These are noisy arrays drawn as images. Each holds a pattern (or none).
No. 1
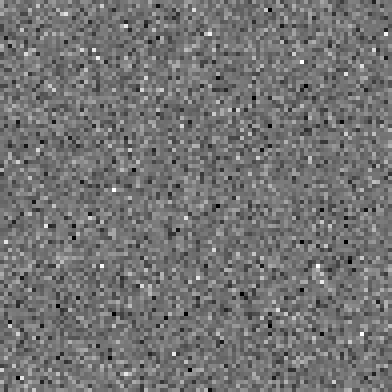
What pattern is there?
only noise
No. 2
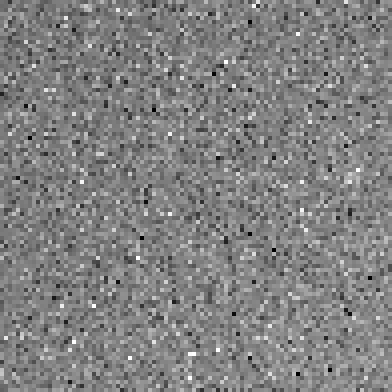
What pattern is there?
a smooth slope
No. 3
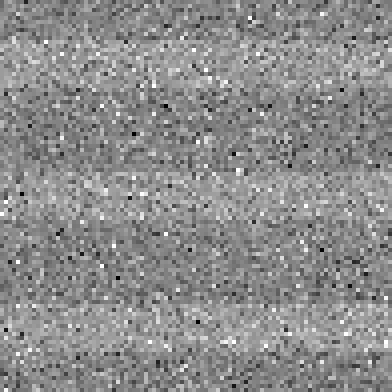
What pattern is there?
horizontal stripes
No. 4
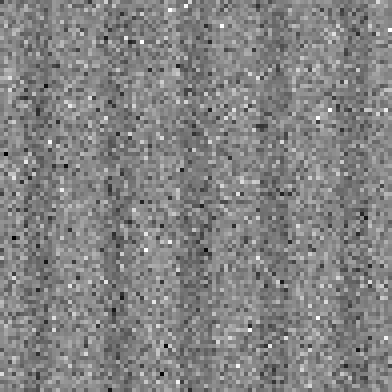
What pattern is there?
vertical stripes
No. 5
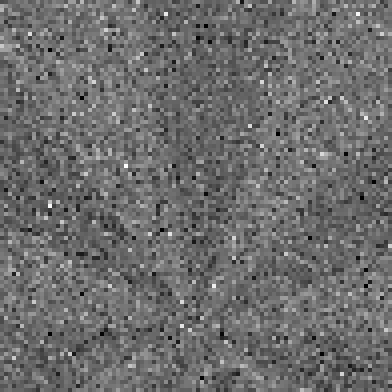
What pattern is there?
spokes from one point
